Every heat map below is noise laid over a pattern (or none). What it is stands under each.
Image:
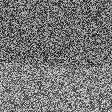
a sharp edge
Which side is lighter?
bottom
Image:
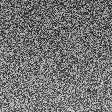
a smooth slope
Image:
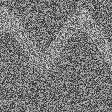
a wavy band
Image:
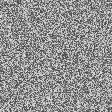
only noise
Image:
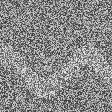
a wavy band
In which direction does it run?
left to right
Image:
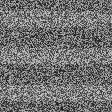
horizontal stripes
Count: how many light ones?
3
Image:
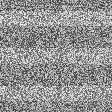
horizontal stripes
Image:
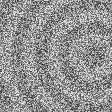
rings round one point
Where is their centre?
middle right
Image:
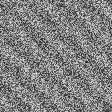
diagonal stripes
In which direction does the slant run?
top left to bottom right
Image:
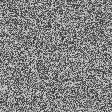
only noise
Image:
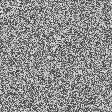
only noise
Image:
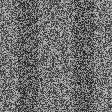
vertical stripes
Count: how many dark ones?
2
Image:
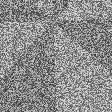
spokes from one point
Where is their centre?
top middle
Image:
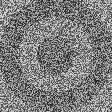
rings round one point
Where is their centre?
centre
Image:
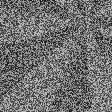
spokes from one point
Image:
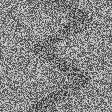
a wavy band
